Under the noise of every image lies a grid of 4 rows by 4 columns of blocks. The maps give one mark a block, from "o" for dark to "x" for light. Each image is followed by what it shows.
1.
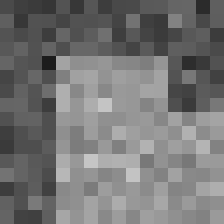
o o o o
o x x o
o x x x
o x x x
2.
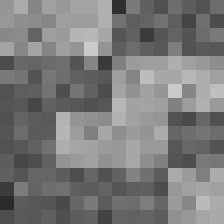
x x o o
o o x x
o x x o
o o o x
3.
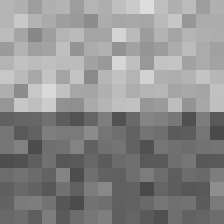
x x x x
x x x x
o o o o
o o o o
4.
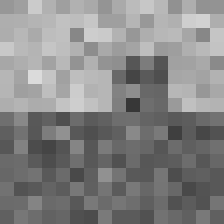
x x x x
x x o x
o o o o
o o o o
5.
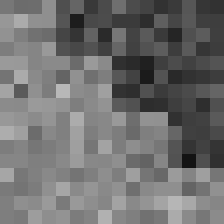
x o o o
x x o o
x x x o
x x x x
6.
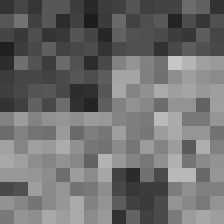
o o o o
o o x x
x x x x
x x o x
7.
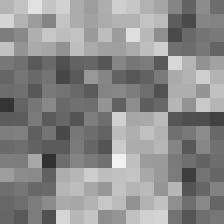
x x x o
o o o x
o o x o
o x x o
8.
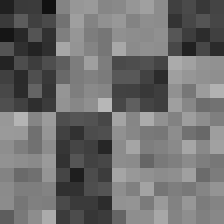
o x x o
o x o x
x o x x
x o x x
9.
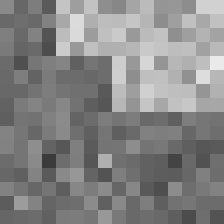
o x x x
o o x x
o o o o
o o o o
